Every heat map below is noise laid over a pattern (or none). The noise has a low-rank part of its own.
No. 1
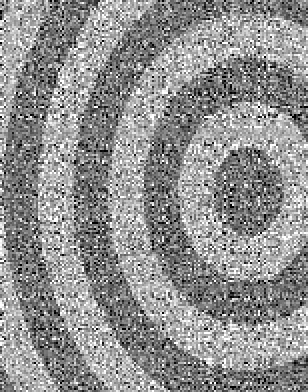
rings round one point
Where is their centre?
middle right
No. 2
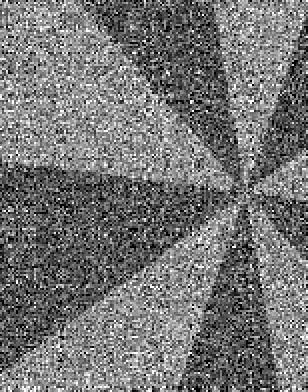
spokes from one point
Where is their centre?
middle right
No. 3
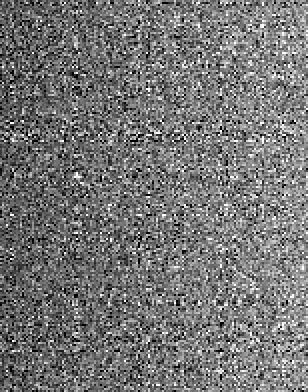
a smooth slope
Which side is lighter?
right
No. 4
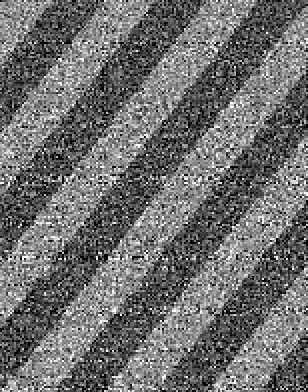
diagonal stripes
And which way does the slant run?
bottom left to top right
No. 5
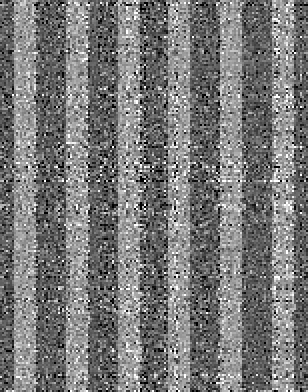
vertical stripes
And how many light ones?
6
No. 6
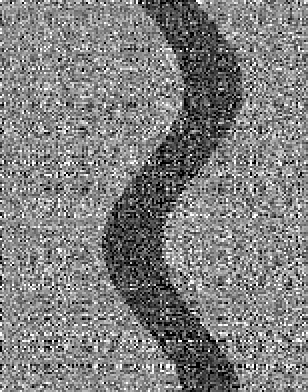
a wavy band
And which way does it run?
top to bottom
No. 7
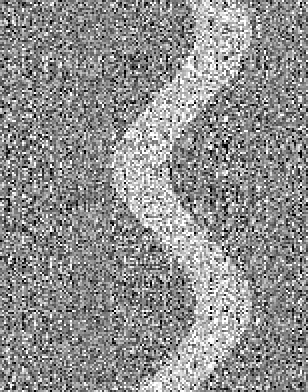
a wavy band
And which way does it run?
top to bottom
